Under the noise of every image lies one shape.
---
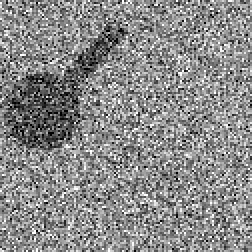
lollipop
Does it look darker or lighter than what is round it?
darker
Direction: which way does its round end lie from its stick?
down and left
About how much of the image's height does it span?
half
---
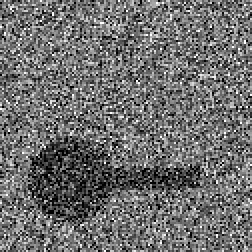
lollipop
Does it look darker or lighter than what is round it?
darker
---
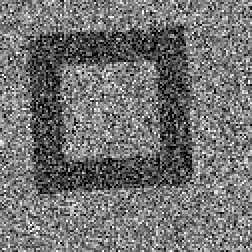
square frame
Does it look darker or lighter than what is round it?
darker
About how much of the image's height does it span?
two thirds
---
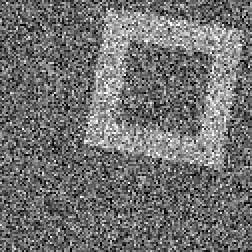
square frame
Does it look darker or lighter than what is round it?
lighter
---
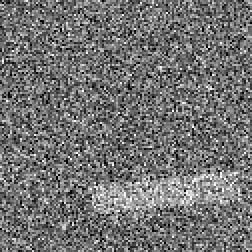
bar
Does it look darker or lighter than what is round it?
lighter
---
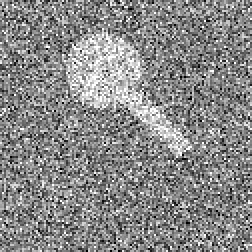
lollipop
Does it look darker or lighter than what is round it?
lighter
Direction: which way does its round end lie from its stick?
up and left
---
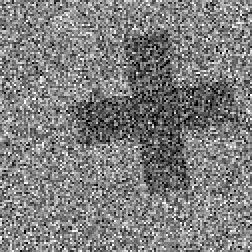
cross
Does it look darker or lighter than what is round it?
darker
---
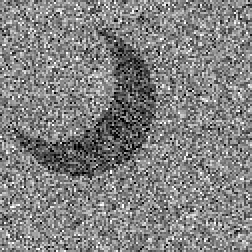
crescent
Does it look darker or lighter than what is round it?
darker
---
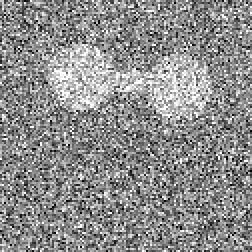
dumbbell
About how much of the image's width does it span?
two thirds
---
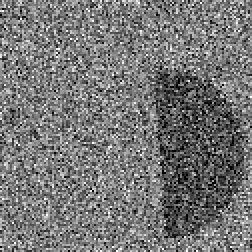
half disc
